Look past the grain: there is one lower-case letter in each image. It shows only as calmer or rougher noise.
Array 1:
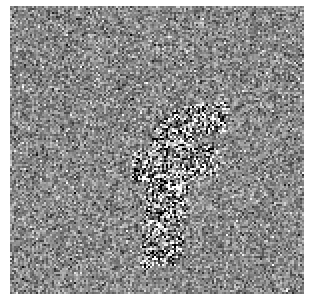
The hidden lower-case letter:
f
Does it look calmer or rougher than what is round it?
rougher
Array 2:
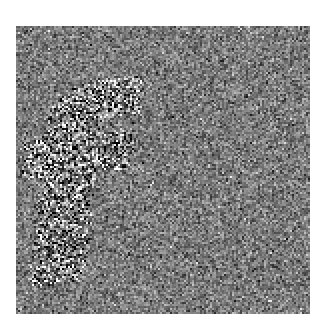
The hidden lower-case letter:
f
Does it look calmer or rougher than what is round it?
rougher
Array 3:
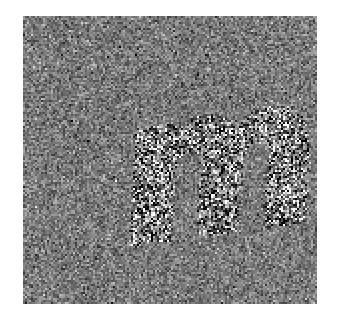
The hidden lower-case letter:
m
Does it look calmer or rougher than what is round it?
rougher
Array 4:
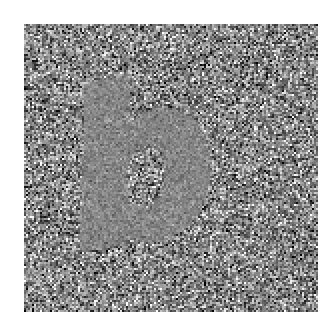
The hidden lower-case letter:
b
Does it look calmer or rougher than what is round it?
calmer
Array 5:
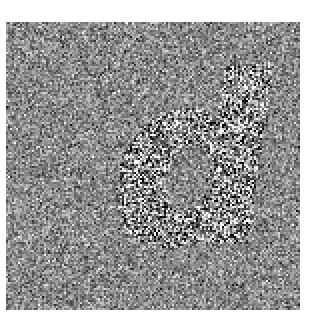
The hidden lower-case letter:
d
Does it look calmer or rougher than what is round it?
rougher
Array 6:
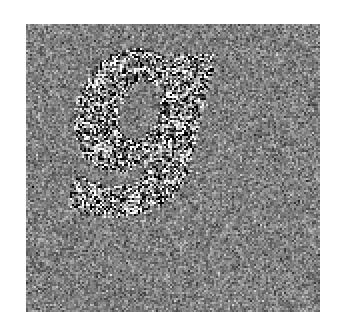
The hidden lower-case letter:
g
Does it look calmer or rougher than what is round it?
rougher
